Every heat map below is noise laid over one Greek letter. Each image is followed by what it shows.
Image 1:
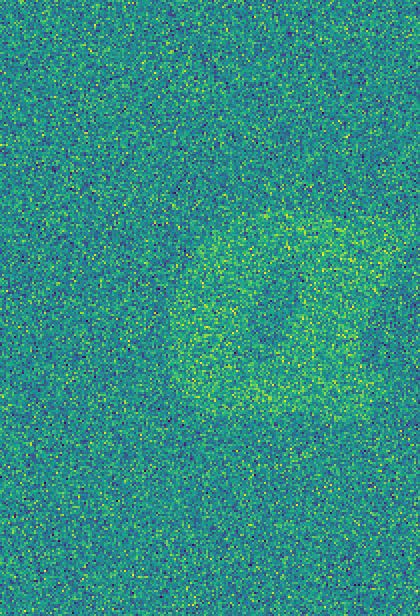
alpha
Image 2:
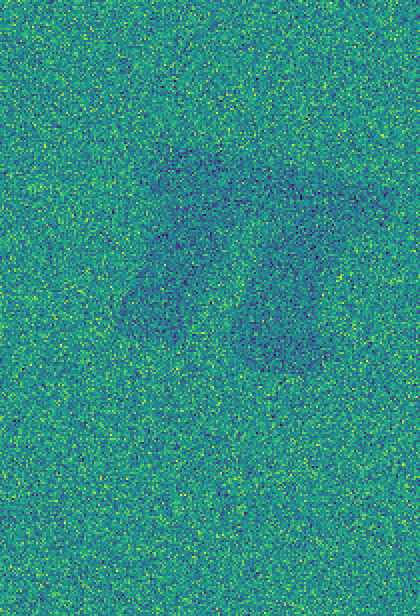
pi
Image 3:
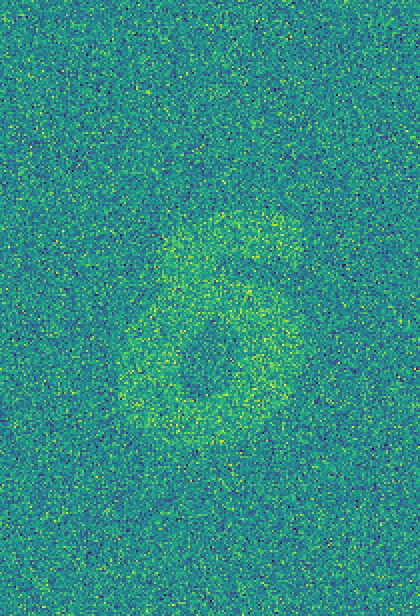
delta
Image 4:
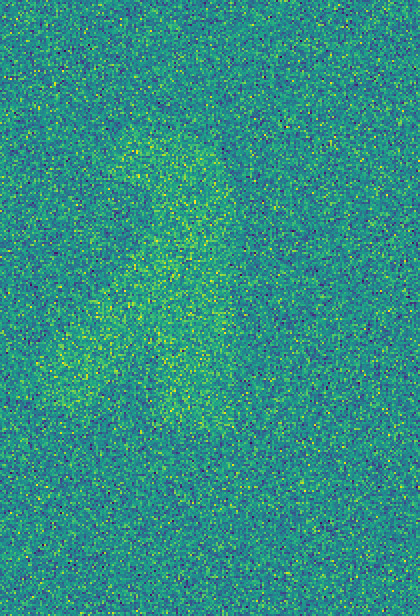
lambda
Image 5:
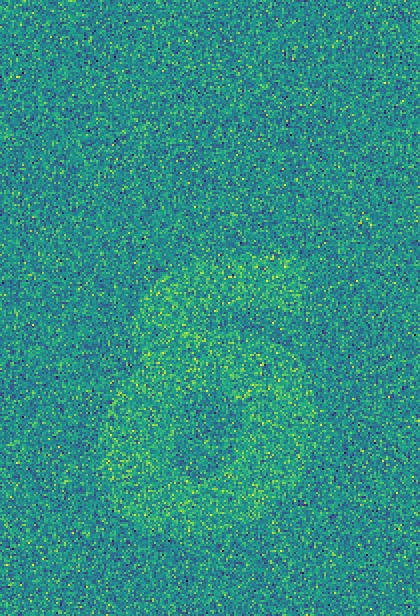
delta
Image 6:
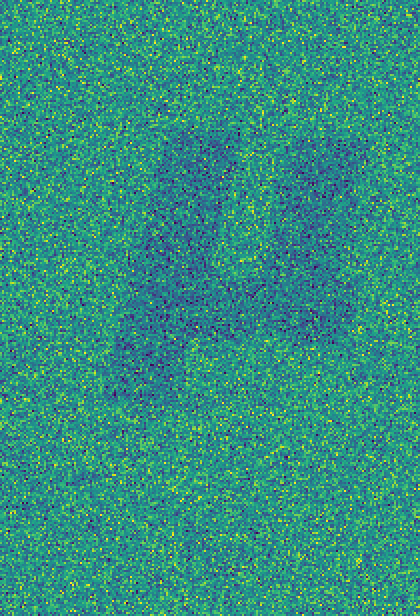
mu
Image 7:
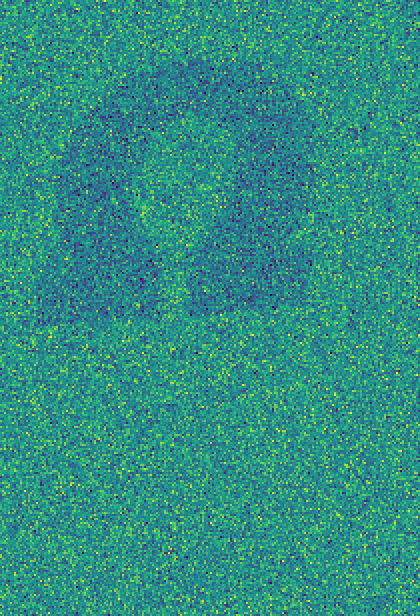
omega
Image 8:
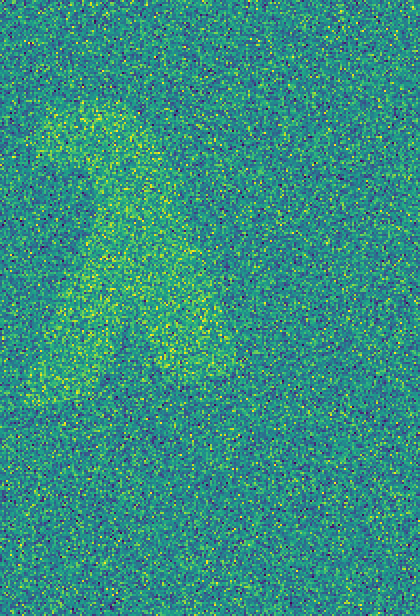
lambda
